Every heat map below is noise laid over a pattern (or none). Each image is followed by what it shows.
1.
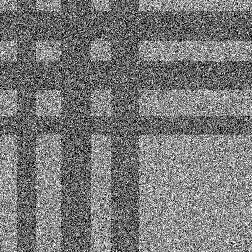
bands of rows crossing bands of columns
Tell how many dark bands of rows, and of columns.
3 and 3
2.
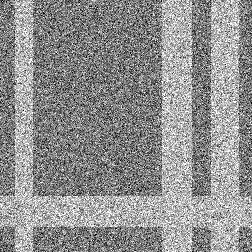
bands of rows crossing bands of columns
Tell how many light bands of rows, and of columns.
1 and 3
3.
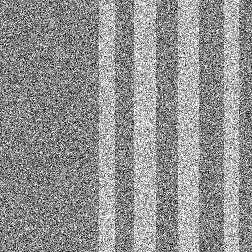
bands of columns
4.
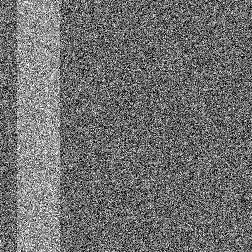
one band of columns
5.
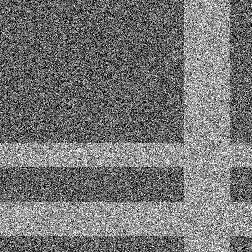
bands of rows crossing bands of columns
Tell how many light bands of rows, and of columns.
2 and 1
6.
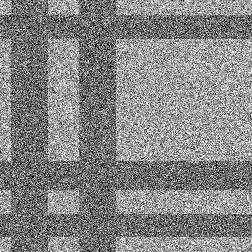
bands of rows crossing bands of columns
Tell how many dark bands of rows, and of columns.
3 and 2
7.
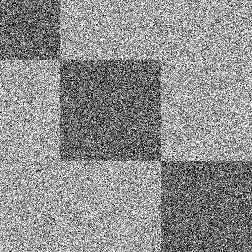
blocks along the diagonal
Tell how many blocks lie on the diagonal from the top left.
3
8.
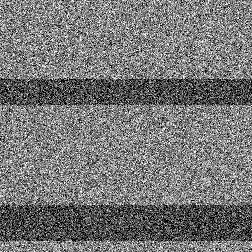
bands of rows
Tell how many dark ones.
2
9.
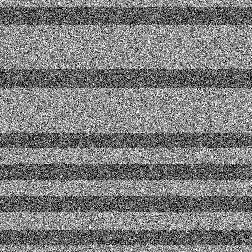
bands of rows
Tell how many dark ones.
6
